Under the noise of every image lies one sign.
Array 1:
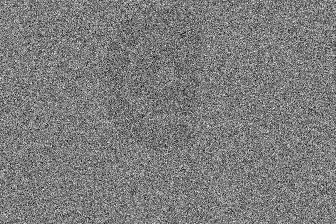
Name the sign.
at sign
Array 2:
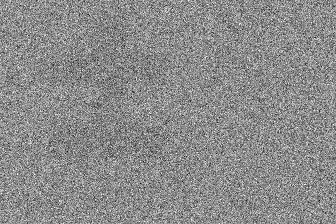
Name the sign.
plus-minus sign
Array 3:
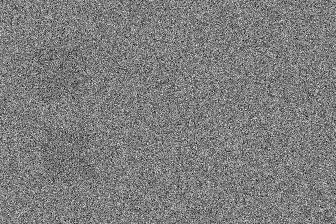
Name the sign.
colon
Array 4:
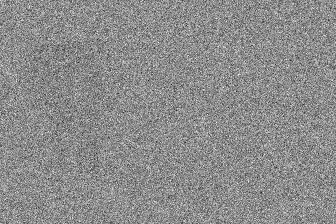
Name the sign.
pilcrow
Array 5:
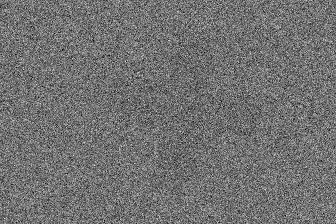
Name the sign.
plus sign
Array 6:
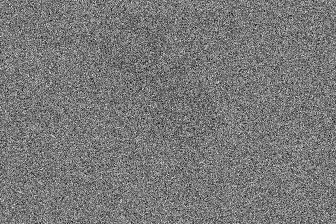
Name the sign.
percent sign
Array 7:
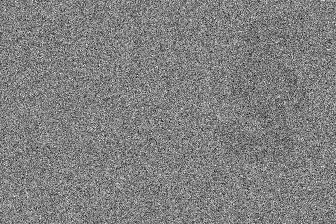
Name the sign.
section sign
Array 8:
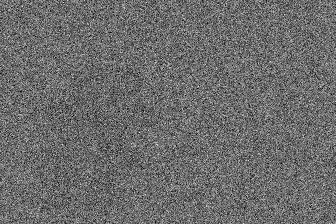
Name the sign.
hash sign
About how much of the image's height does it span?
two thirds
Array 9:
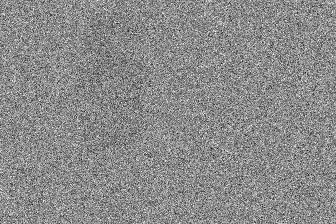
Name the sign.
section sign
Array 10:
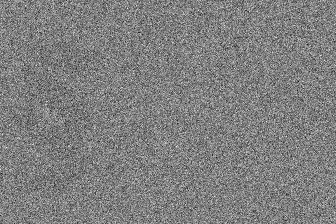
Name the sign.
section sign
